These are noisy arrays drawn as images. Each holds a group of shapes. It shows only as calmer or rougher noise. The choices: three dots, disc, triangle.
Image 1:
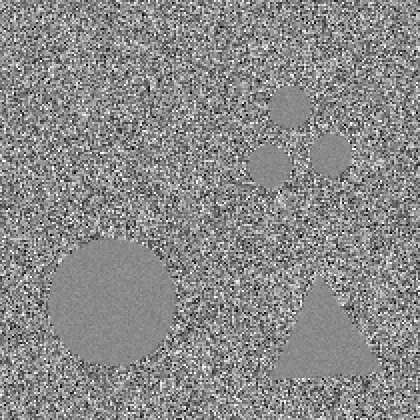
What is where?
top right: three dots; bottom left: disc; bottom right: triangle
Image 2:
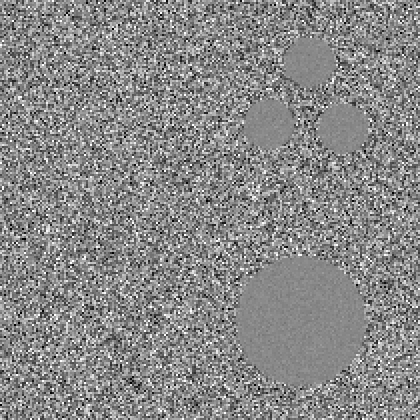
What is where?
top right: three dots; bottom right: disc
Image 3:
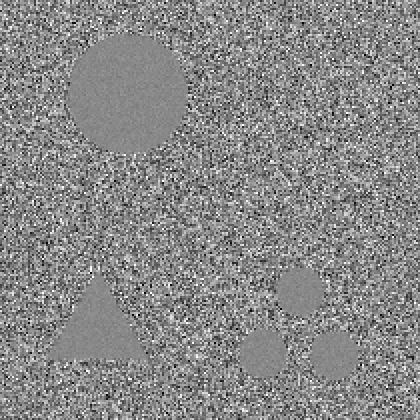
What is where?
top left: disc; bottom left: triangle; bottom right: three dots
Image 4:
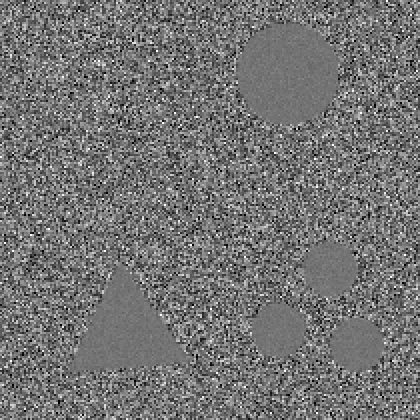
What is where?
top right: disc; bottom left: triangle; bottom right: three dots
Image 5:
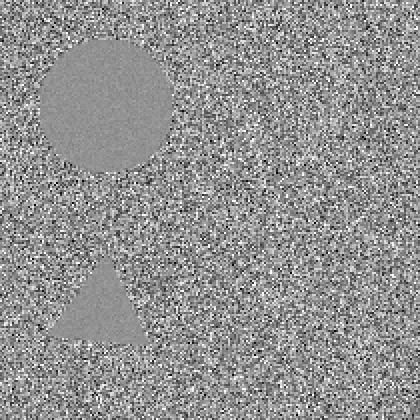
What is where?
top left: disc; bottom left: triangle
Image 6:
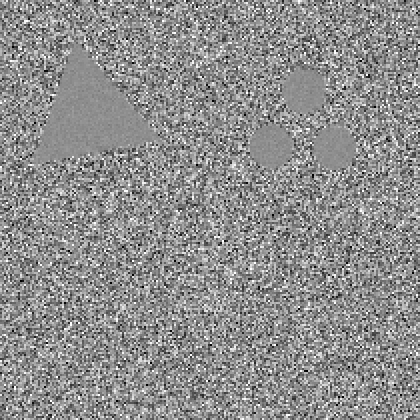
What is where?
top left: triangle; top right: three dots
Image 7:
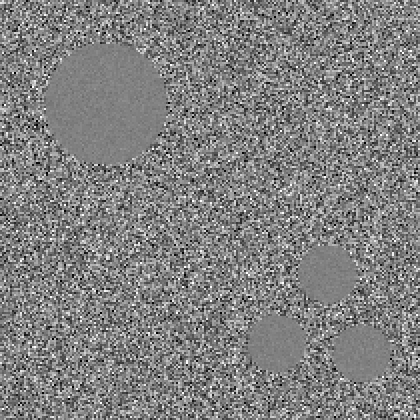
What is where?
top left: disc; bottom right: three dots
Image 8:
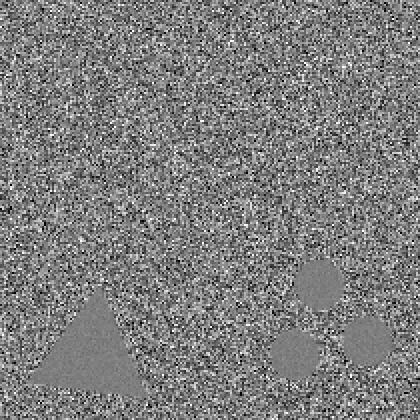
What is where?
bottom left: triangle; bottom right: three dots
